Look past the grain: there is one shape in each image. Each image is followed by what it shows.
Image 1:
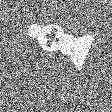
chess bishop
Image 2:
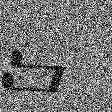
pair of musical notes
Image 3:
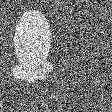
footprint
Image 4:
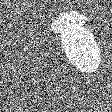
footprint
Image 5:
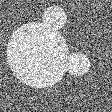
bear's head
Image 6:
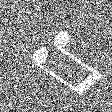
pair of musical notes
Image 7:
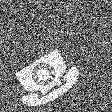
telephone
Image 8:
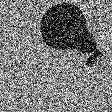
pear
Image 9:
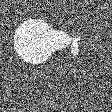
pear
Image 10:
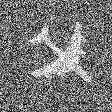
airplane
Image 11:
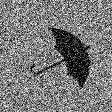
umbrella
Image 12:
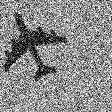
airplane
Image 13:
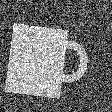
cup
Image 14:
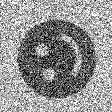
smiling face
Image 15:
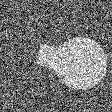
light bulb
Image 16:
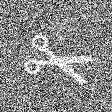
pair of scissors
